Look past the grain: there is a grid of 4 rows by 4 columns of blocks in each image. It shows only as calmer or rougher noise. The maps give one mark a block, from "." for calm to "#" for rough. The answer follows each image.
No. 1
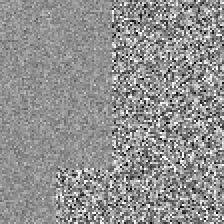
. . # #
. . # #
. . # #
. # # #
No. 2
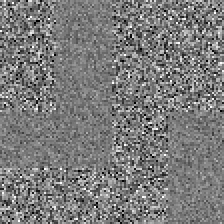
# . # #
# . # #
. . # .
# # # .
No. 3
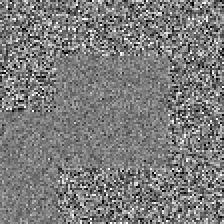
# # # #
# . . #
. . . #
. # # #
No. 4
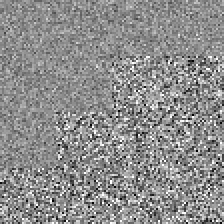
. . . .
. . # #
. # # #
# # # #
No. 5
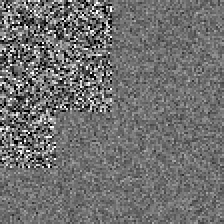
# # . .
# # . .
# . . .
. . . .
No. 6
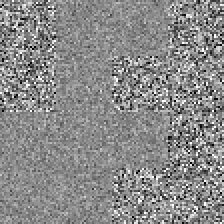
# . . #
# . # #
. . . #
. . # #
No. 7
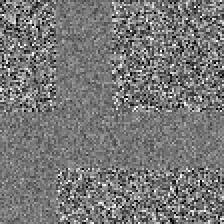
# . # #
# . # #
. . . .
. # # #
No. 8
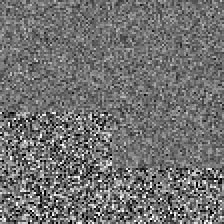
. . . .
. . . .
# # . .
# # # #
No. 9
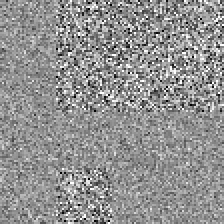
. # # #
. # # #
. . . .
. # . .
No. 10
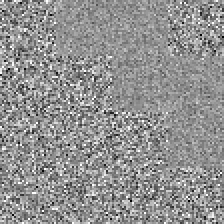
# . . #
# # . .
# # # .
# # # #
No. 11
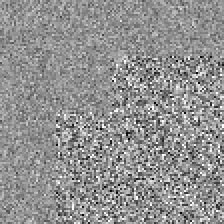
. . . .
. . # #
. # # #
. # # #
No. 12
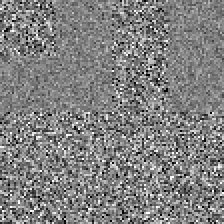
# . # .
. . # .
# # # #
# # # #
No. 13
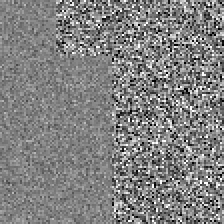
. # # #
. . # #
. . # #
. . # #
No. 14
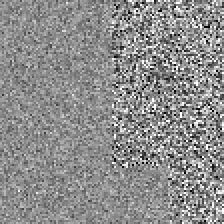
. . # #
. . # #
. . # #
. . . #
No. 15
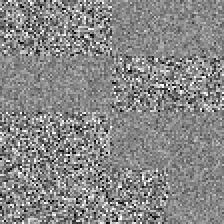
# # . .
. . # #
# # . .
# # # .
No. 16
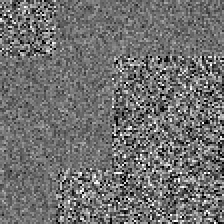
# . . .
. . # #
. . # #
. # # #
